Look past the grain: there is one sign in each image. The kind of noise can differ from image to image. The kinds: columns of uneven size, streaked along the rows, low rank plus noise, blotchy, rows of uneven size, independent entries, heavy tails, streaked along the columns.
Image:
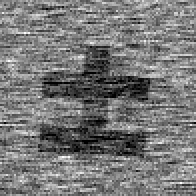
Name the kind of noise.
streaked along the rows
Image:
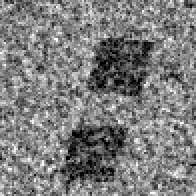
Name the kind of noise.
blotchy
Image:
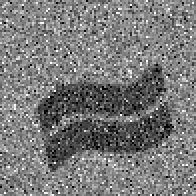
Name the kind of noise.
heavy tails
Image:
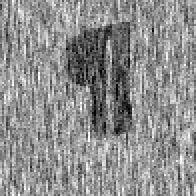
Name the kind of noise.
streaked along the columns
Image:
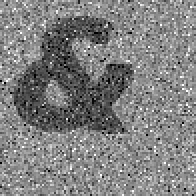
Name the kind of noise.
heavy tails
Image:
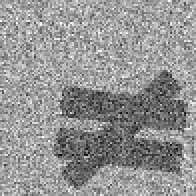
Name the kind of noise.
low rank plus noise
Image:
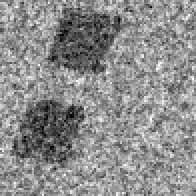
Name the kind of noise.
blotchy
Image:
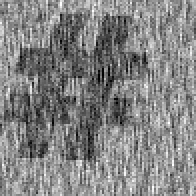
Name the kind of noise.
streaked along the columns
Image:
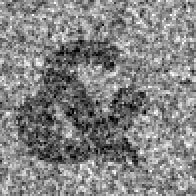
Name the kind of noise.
blotchy
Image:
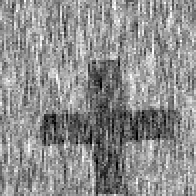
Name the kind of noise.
streaked along the columns
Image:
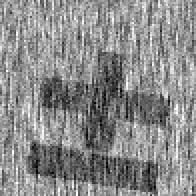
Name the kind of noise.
streaked along the columns
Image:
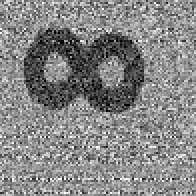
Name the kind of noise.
rows of uneven size
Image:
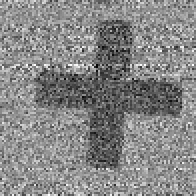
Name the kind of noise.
rows of uneven size
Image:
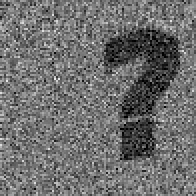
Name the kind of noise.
low rank plus noise
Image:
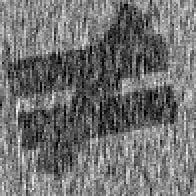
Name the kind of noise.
streaked along the columns
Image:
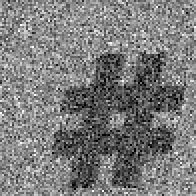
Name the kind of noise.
independent entries
